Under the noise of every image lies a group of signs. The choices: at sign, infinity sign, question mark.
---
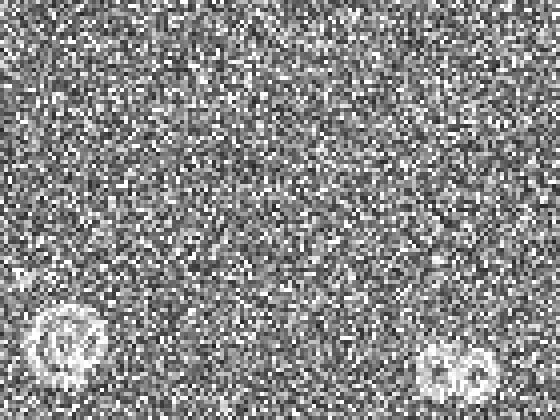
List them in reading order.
bottom left: light at sign; bottom right: light infinity sign
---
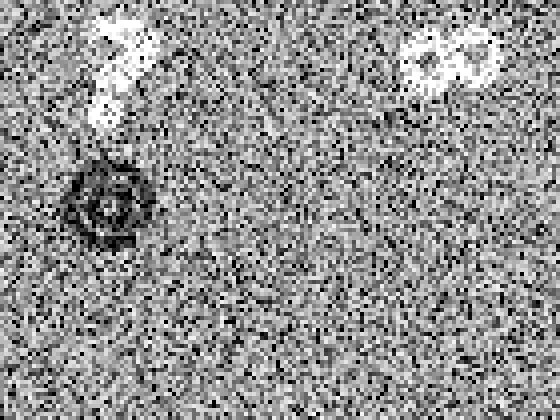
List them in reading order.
top left: light question mark; top right: light infinity sign; middle left: dark at sign
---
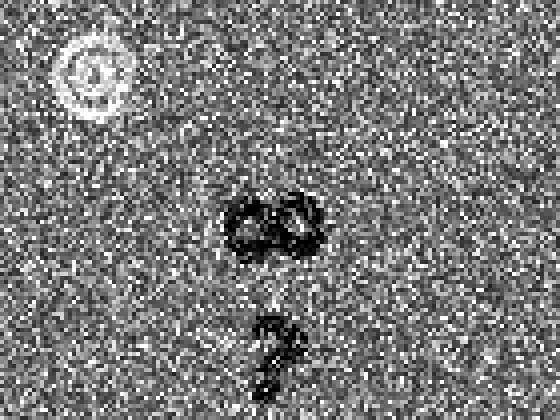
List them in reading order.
top left: light at sign; centre: dark infinity sign; bottom middle: dark question mark
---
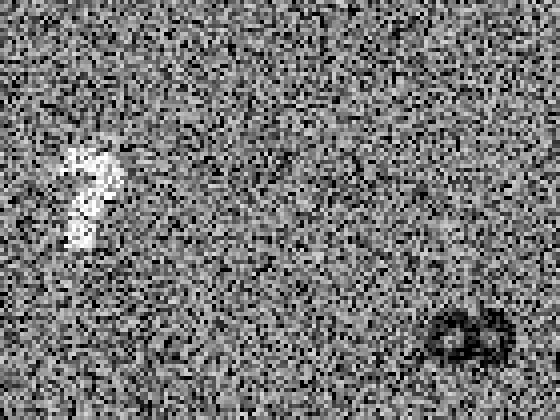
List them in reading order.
middle left: light question mark; bottom right: dark infinity sign
